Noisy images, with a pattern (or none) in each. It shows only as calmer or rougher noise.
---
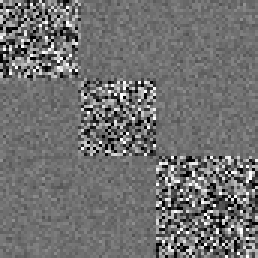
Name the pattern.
blocks along the diagonal
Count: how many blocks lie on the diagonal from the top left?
3
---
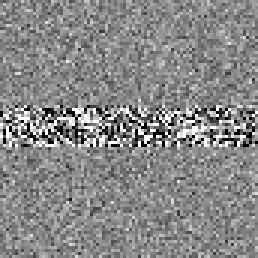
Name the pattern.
one band of rows
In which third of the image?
middle
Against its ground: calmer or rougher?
rougher
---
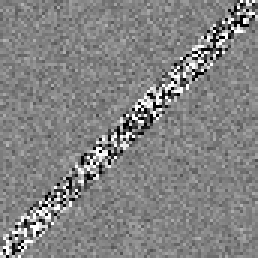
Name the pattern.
a diagonal band
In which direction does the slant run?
bottom left to top right
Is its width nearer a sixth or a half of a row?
a sixth
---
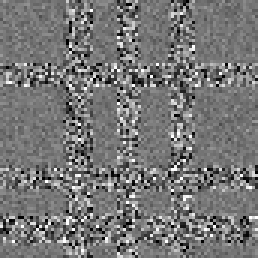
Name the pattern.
bands of rows crossing bands of columns
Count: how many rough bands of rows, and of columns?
3 and 3
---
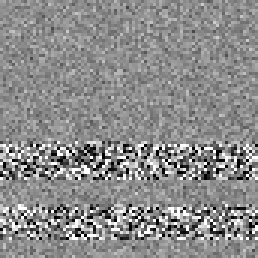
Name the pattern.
bands of rows
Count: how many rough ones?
2
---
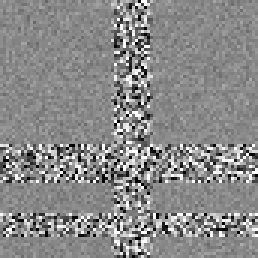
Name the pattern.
bands of rows crossing bands of columns
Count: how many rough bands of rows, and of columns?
2 and 1
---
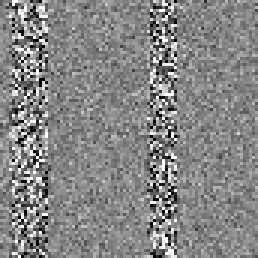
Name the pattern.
bands of columns
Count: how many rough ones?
2
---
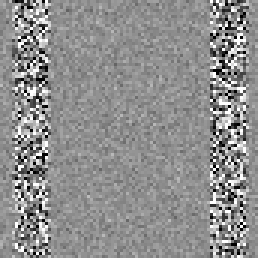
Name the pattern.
bands of columns
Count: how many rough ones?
2
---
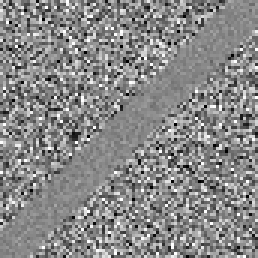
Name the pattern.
a diagonal band
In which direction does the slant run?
bottom left to top right
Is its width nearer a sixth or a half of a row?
a sixth
